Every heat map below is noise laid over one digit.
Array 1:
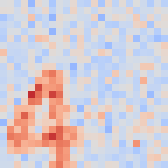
4
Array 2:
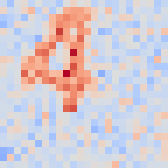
4
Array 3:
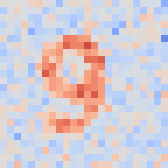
9
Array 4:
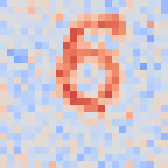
6
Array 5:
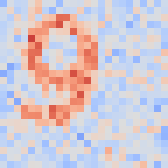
9
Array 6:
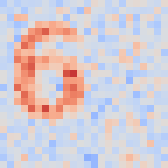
6
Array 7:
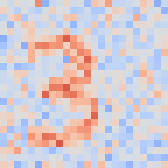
3
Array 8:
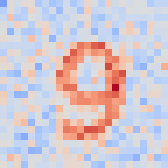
9
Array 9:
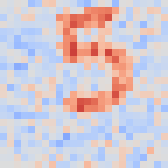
5
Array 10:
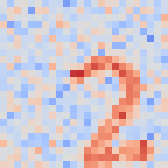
2
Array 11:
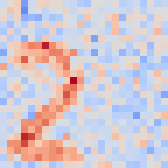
2
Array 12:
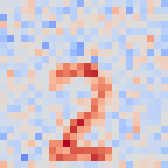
2
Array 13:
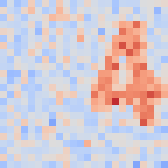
4
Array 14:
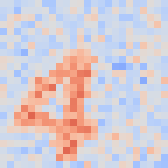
4
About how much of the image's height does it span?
two thirds
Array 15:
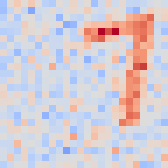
7
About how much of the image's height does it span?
two thirds
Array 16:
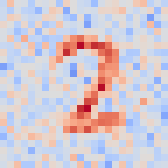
2
